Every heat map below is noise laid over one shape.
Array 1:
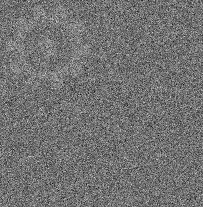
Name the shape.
gear
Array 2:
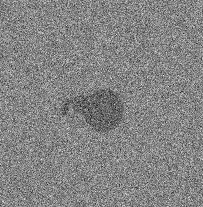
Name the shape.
pear
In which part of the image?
centre
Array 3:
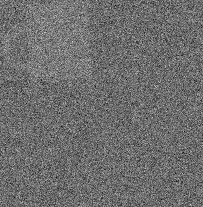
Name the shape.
cup
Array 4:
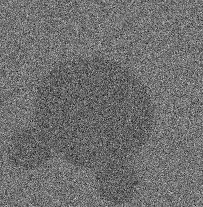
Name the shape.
bear's head
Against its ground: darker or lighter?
darker
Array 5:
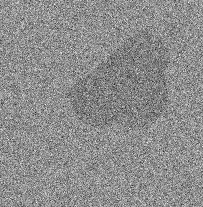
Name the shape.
cloud
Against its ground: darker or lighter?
darker
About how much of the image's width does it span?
half
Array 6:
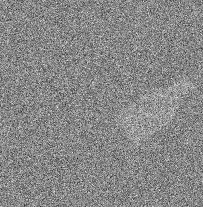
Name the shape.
bottle
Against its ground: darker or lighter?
lighter
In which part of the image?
middle right
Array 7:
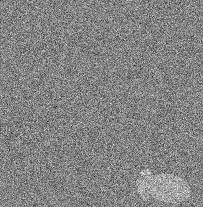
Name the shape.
footprint
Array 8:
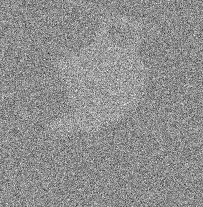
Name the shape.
teapot
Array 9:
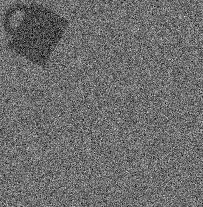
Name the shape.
cup
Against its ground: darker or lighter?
darker
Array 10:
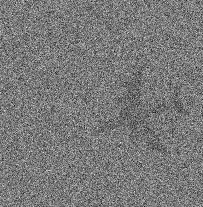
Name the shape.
airplane
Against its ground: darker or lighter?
darker
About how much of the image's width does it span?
half
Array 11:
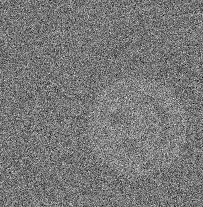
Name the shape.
smiling face
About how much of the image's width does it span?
half
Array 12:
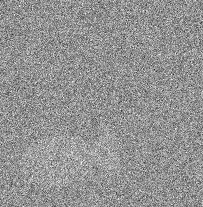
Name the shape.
fish
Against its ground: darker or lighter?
lighter
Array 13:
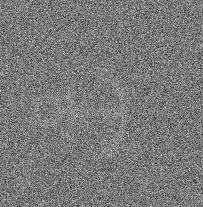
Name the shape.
anchor
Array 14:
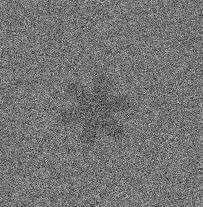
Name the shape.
asterisk
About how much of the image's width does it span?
a third
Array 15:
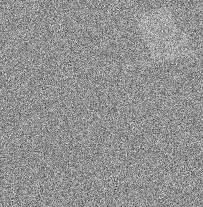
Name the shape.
flag
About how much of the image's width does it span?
a third
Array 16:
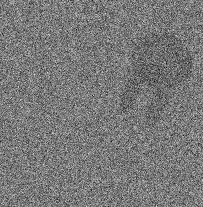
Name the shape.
rabbit's head
